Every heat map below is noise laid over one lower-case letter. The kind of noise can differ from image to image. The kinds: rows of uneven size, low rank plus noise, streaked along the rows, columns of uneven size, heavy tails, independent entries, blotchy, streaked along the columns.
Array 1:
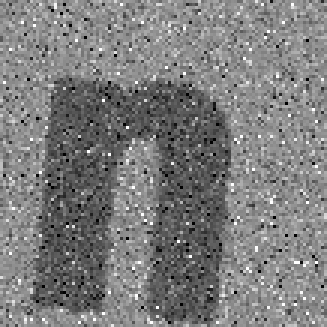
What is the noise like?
heavy tails
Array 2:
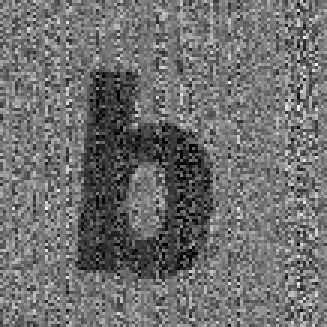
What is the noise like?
columns of uneven size
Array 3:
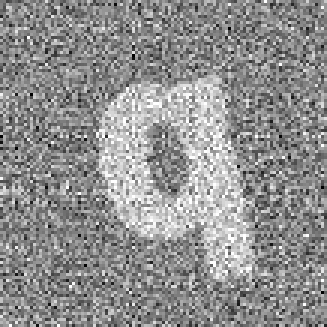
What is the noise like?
low rank plus noise
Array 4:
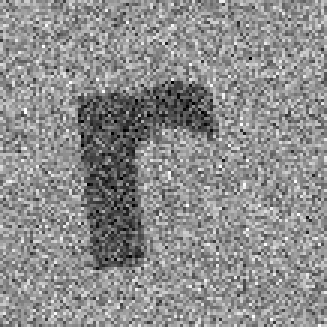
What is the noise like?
independent entries
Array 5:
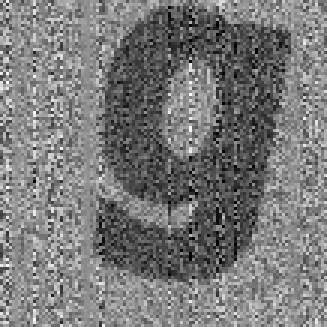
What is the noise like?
columns of uneven size
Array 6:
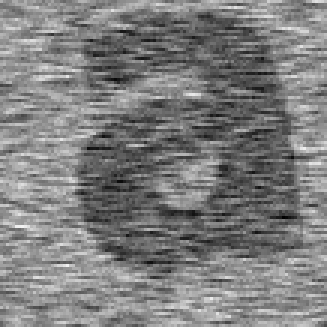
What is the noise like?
streaked along the rows
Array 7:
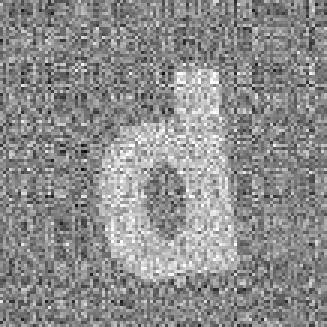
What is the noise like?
low rank plus noise
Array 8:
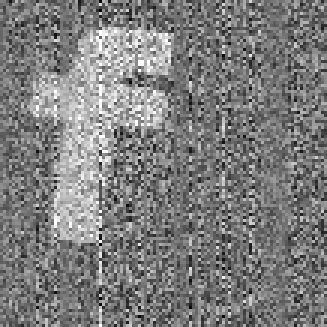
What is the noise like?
columns of uneven size
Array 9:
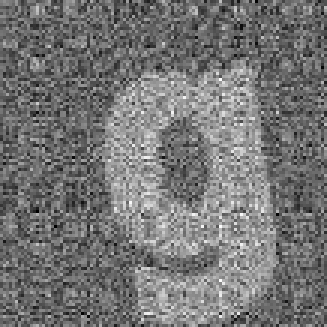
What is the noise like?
low rank plus noise
